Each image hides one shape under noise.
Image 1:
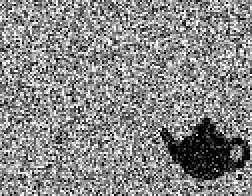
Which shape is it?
teapot
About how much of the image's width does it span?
a third
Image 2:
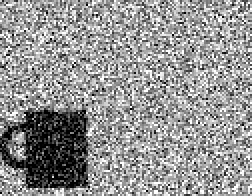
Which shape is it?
cup
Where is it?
bottom left
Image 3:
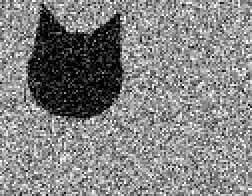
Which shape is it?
cat's head
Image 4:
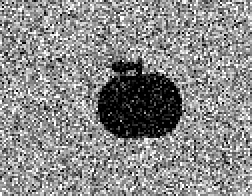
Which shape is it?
apple
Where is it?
centre
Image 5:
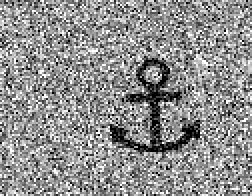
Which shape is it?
anchor
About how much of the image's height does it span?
half
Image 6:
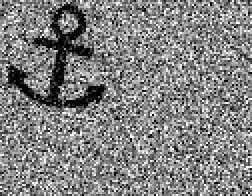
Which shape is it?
anchor
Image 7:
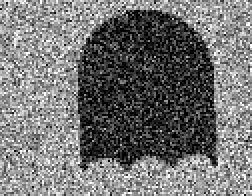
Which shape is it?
ghost
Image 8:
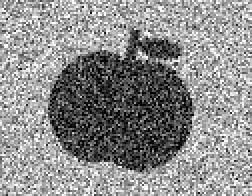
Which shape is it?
apple
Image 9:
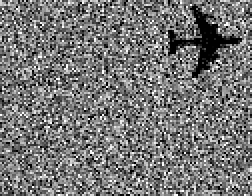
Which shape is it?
airplane
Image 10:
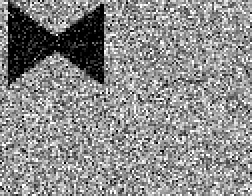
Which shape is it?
bow tie
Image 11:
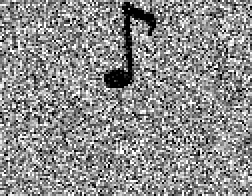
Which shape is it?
musical note
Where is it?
top middle
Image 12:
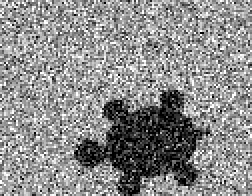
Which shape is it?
turtle
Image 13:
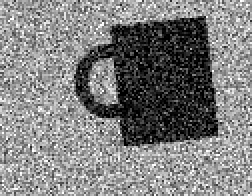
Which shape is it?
cup
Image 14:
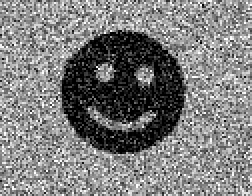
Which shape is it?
smiling face
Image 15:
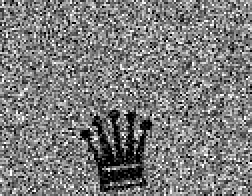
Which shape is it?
chess queen
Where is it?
bottom middle
